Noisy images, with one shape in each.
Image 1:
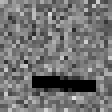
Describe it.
dark bar
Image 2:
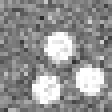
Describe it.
light three dots
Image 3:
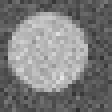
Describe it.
light disc
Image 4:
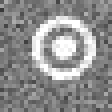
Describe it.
light bullseye
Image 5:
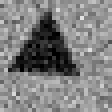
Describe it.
dark triangle
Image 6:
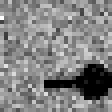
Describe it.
dark lollipop
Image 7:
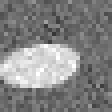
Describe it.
light ellipse
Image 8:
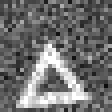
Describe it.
light triangle frame
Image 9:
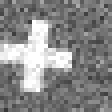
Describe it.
light cross
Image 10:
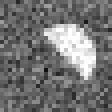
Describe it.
light half disc
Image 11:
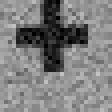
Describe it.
dark cross
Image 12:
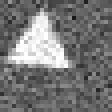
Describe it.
light triangle
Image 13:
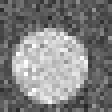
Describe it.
light disc
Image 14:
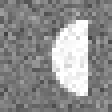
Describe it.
light half disc
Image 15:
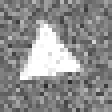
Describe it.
light triangle
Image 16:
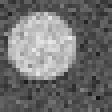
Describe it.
light disc
